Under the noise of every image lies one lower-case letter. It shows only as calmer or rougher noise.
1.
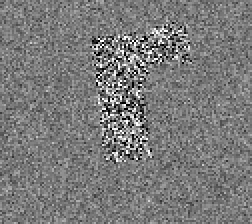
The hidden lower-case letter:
r
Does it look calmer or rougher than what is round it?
rougher
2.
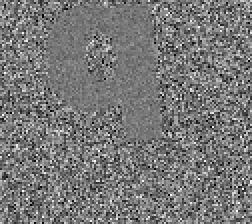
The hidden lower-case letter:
q
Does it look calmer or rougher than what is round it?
calmer
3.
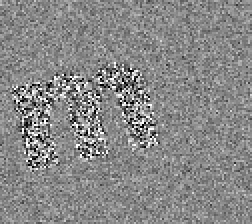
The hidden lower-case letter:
m
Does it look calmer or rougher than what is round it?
rougher
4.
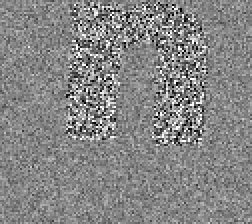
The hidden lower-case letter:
n
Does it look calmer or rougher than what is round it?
rougher
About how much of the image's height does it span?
two thirds
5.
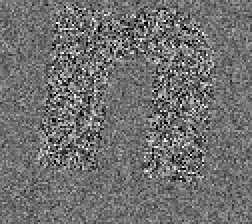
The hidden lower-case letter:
n
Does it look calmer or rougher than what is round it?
rougher
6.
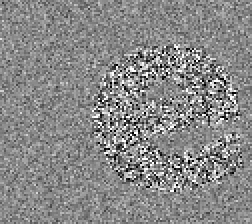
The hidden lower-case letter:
e
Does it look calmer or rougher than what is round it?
rougher
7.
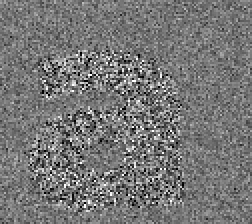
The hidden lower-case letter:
a
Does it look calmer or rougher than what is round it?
rougher
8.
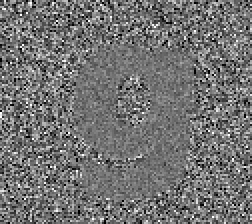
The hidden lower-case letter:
g
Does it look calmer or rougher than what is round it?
calmer
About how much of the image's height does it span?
two thirds
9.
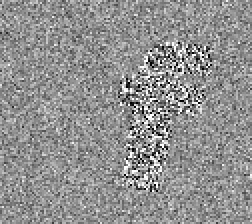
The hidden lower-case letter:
f
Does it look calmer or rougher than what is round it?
rougher
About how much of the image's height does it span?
two thirds
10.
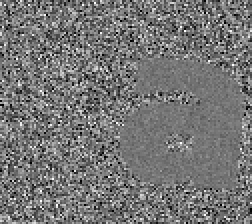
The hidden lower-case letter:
a
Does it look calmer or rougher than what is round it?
calmer
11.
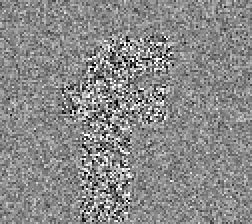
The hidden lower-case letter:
f
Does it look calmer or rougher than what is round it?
rougher
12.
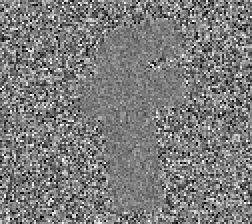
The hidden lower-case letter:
f
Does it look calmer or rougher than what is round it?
calmer
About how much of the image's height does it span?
nearly all
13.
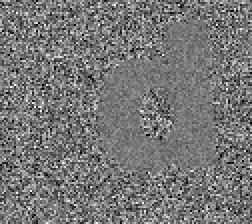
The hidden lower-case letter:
d
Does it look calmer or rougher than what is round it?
calmer
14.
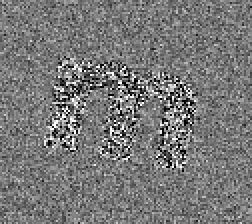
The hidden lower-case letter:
m
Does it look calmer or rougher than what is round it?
rougher
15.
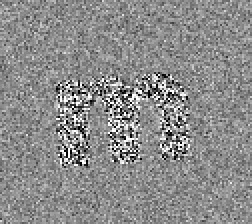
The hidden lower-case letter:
m
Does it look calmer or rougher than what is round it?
rougher
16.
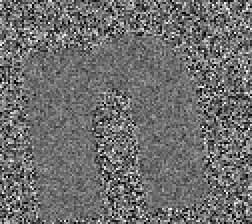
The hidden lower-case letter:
n
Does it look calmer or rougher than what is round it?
calmer
